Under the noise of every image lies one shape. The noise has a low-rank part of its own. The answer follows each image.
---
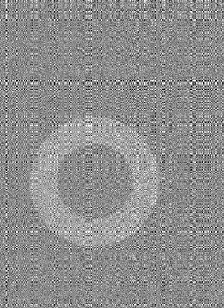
light ring
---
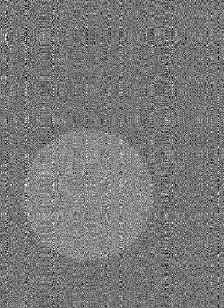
light disc
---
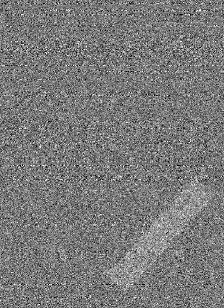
light bar
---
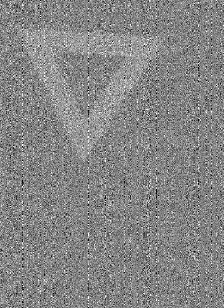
light triangle frame
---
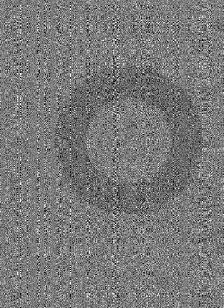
dark ring
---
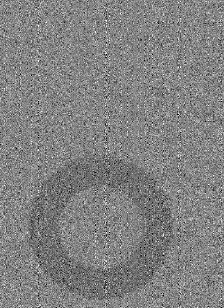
dark ring
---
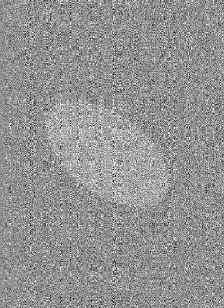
light ellipse
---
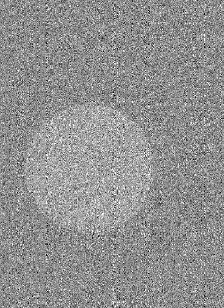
light disc
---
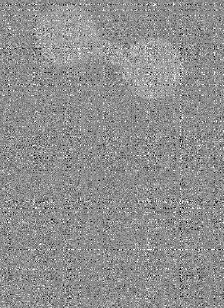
light dumbbell
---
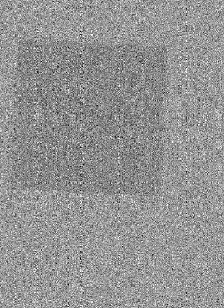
dark square
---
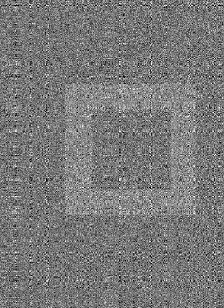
light square frame
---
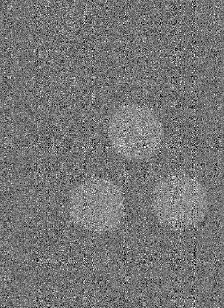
light three dots
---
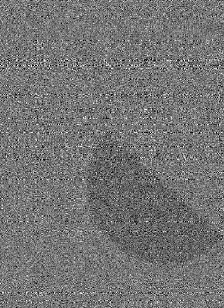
dark half disc
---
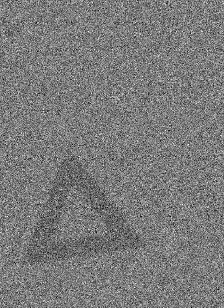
dark triangle frame
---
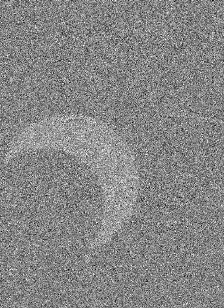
light crescent
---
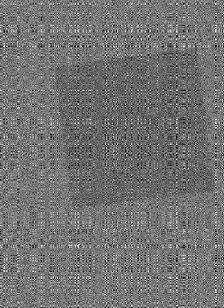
dark square
